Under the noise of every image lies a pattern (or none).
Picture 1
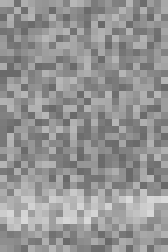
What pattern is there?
one band of rows
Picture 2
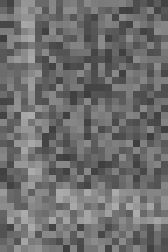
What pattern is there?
bands of rows crossing bands of columns
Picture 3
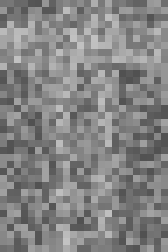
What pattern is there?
bands of rows crossing bands of columns
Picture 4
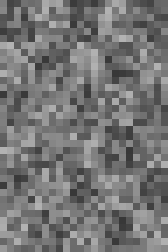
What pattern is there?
a checkerboard
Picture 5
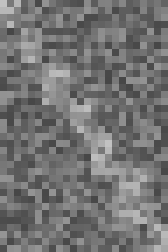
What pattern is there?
blocks along the diagonal
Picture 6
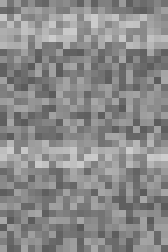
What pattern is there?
bands of rows
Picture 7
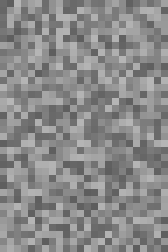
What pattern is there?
only noise
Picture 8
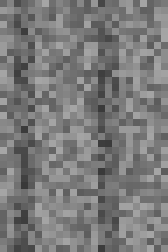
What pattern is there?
bands of columns
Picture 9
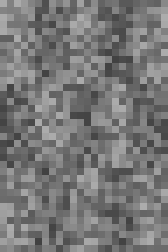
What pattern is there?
a checkerboard
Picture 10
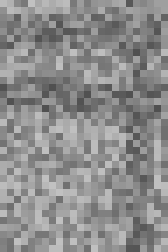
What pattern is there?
bands of rows crossing bands of columns
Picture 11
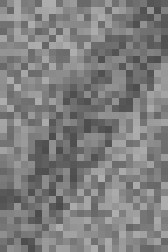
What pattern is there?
a diagonal band
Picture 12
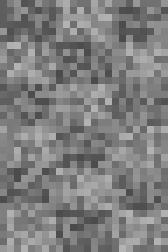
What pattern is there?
a checkerboard
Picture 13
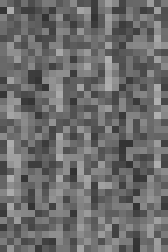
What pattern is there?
bands of columns
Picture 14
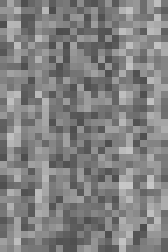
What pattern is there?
bands of columns
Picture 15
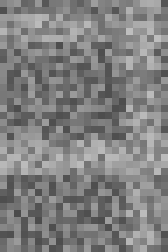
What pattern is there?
bands of rows crossing bands of columns
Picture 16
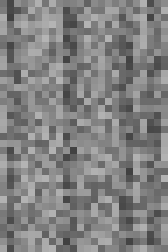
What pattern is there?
bands of columns
